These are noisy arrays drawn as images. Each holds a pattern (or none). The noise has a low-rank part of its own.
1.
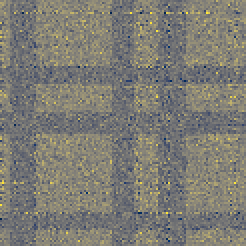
bands of rows crossing bands of columns
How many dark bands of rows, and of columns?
3 and 3
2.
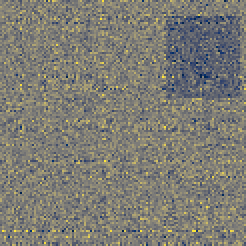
one block
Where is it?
top right
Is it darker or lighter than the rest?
darker
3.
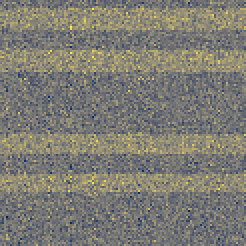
bands of rows
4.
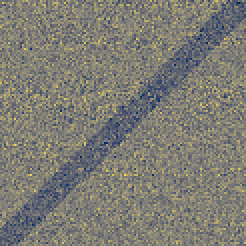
a diagonal band
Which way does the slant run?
bottom left to top right
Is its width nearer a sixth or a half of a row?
a sixth
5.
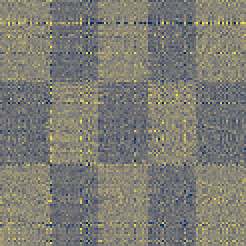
a checkerboard
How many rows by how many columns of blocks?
3 by 5
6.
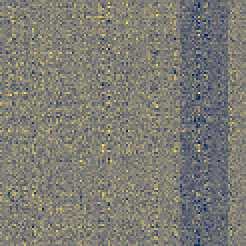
one band of columns
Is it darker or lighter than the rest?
darker
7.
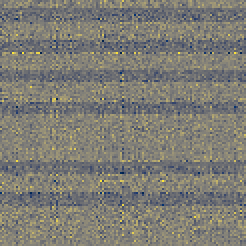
bands of rows
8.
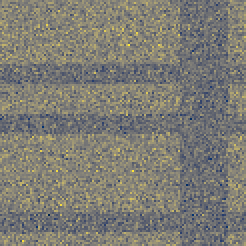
bands of rows crossing bands of columns
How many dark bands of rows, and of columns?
3 and 1
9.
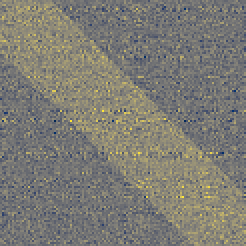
a diagonal band
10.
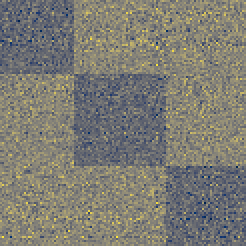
blocks along the diagonal
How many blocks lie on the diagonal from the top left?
3
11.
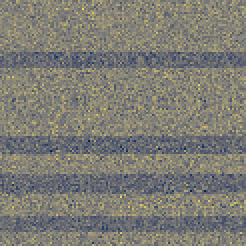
bands of rows
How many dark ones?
4
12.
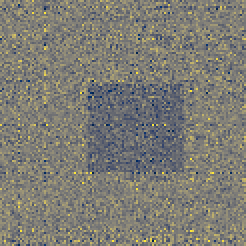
one block
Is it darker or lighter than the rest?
darker
